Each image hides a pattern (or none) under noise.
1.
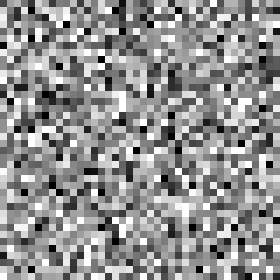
only noise
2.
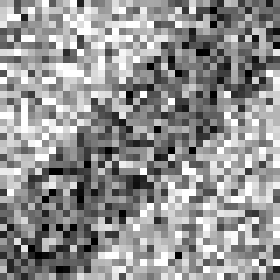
a diagonal band
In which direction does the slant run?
bottom left to top right
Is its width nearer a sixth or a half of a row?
a half
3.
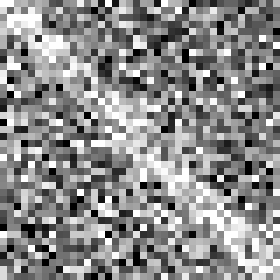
a diagonal band
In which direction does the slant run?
top left to bottom right
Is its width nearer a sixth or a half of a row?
a sixth
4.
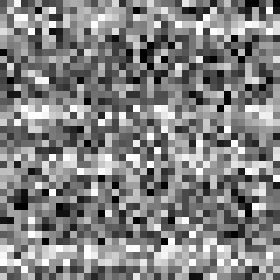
bands of rows
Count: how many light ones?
4
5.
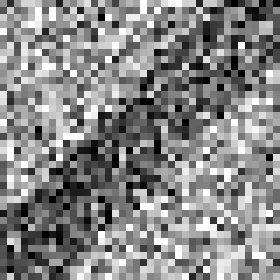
a diagonal band
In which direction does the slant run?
bottom left to top right
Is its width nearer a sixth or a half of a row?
a half
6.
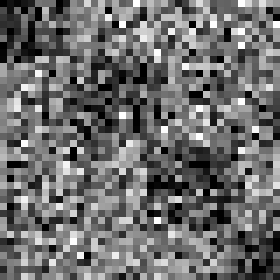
blocks along the diagonal
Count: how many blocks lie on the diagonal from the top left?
4
